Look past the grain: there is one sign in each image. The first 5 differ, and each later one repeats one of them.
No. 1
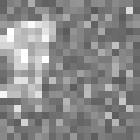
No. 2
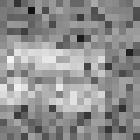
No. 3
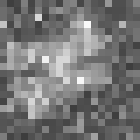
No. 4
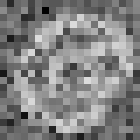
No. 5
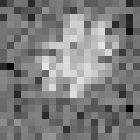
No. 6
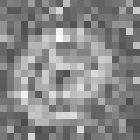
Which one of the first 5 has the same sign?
4
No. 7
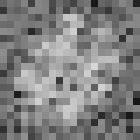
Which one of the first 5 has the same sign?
5
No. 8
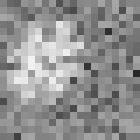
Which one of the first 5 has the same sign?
5
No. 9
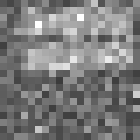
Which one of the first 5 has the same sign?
2
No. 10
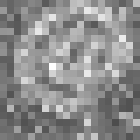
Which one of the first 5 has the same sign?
4
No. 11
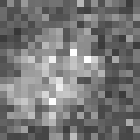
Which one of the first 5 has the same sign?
5
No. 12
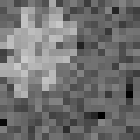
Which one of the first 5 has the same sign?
5
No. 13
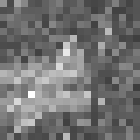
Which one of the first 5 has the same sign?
3
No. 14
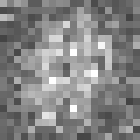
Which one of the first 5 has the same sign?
5
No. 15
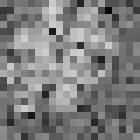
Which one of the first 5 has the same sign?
5
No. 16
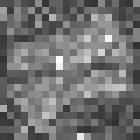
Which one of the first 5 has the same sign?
3
